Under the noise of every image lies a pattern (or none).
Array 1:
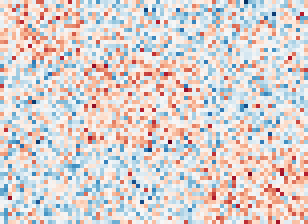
blocks along the diagonal
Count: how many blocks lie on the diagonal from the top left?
3
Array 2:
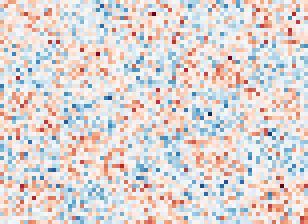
a checkerboard
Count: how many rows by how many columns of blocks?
5 by 5
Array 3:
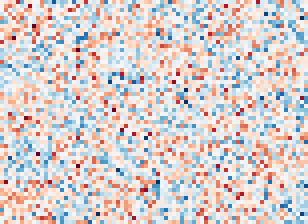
a checkerboard
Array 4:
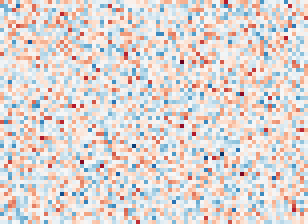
only noise
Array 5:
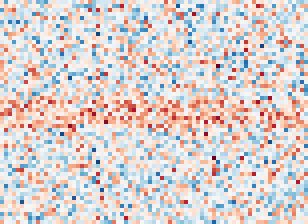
one band of rows
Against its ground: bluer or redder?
redder
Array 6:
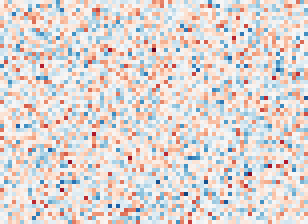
only noise
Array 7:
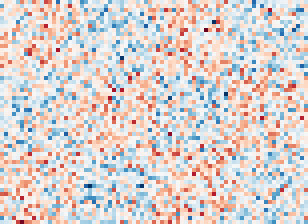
a checkerboard
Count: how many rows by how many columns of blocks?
3 by 4
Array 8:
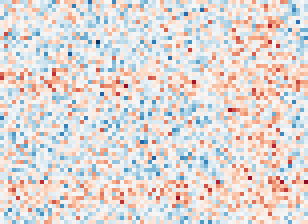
bands of rows crossing bands of columns
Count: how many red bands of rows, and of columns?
2 and 1
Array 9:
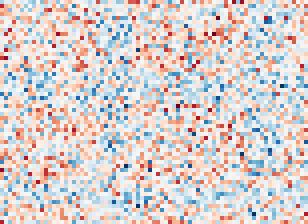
bands of rows crossing bands of columns
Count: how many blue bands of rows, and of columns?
2 and 2
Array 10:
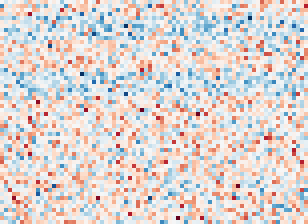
bands of rows
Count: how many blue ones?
2
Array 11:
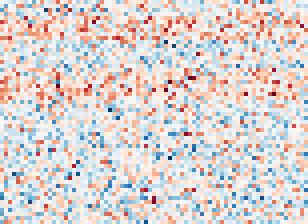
bands of rows
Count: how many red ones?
2
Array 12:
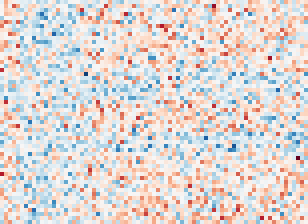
bands of rows crossing bands of columns
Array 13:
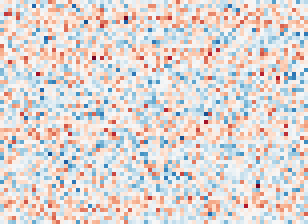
bands of rows
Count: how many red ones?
4
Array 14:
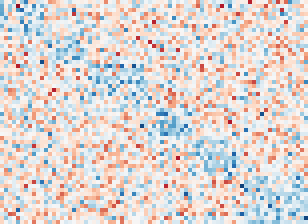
blocks along the diagonal
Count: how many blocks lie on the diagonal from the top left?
6
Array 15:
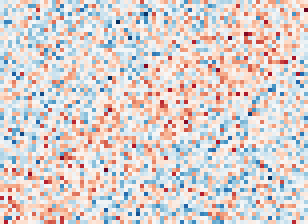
a diagonal band
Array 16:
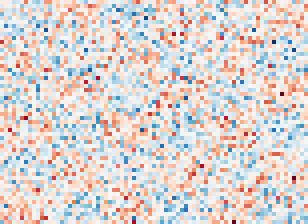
a checkerboard
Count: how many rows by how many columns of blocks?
6 by 6
